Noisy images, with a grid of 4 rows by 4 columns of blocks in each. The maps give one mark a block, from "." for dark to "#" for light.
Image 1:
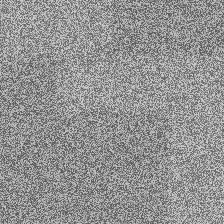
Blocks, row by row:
##..
.###
...#
...#
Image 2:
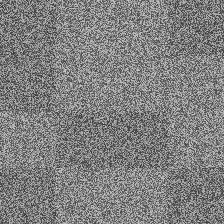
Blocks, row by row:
.##.
.###
#..#
.##.
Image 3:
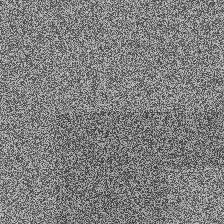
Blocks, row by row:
####
####
#...
#..#
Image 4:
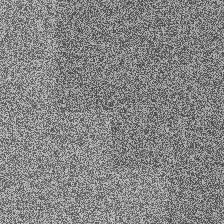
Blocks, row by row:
#...
#...
##..
###.
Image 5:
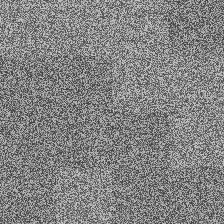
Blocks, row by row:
###.
..##
...#
.#..
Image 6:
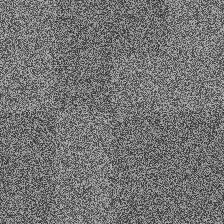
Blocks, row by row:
#..#
#.##
.#..
.#..
